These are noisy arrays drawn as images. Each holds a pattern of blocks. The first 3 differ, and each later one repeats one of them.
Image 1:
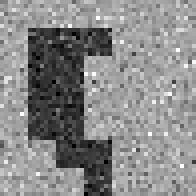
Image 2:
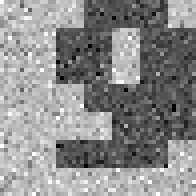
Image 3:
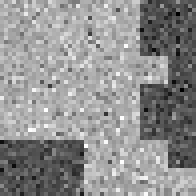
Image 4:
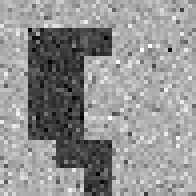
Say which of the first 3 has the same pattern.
1
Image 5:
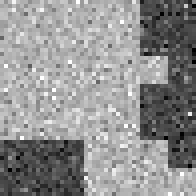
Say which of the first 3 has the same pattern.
3
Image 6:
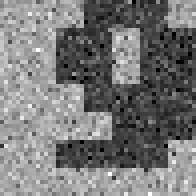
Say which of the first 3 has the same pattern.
2
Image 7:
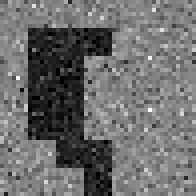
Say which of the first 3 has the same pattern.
1
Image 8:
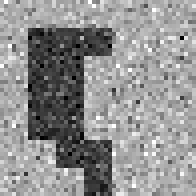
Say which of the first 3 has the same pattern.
1
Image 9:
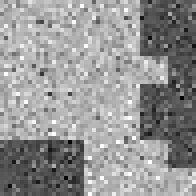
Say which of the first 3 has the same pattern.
3
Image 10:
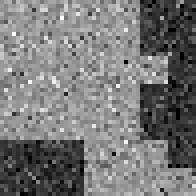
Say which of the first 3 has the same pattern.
3
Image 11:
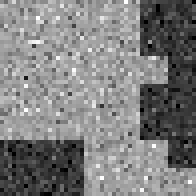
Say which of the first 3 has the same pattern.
3
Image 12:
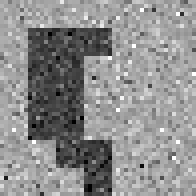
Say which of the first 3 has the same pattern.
1
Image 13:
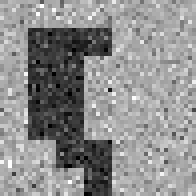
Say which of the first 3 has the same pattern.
1
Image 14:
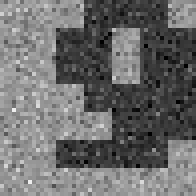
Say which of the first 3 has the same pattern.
2
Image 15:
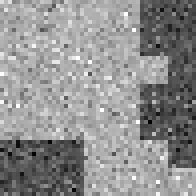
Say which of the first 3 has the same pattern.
3
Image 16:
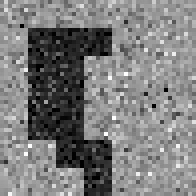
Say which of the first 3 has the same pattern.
1
